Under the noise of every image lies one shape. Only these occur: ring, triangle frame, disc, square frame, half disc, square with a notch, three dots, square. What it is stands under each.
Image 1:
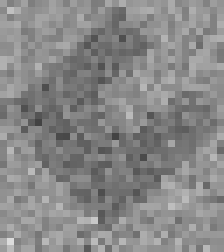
square with a notch
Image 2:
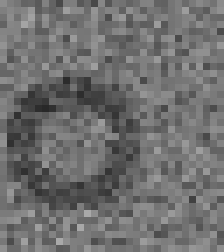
ring
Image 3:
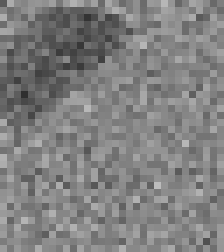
half disc
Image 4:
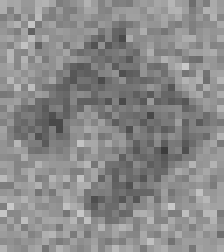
square with a notch
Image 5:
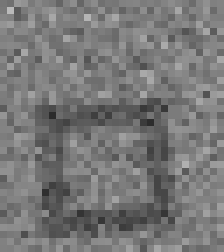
square frame
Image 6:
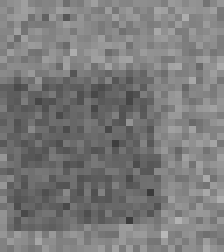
square
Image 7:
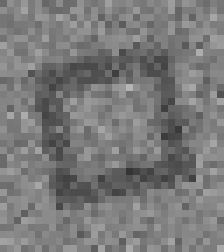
square frame
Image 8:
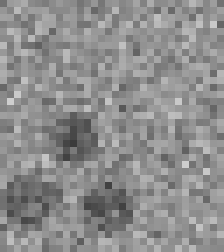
three dots
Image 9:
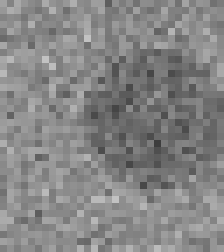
disc
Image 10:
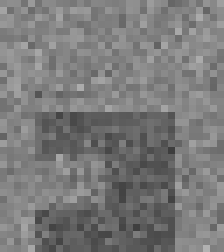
square with a notch
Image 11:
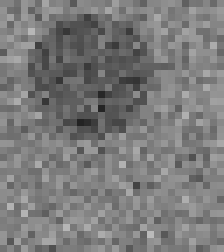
disc
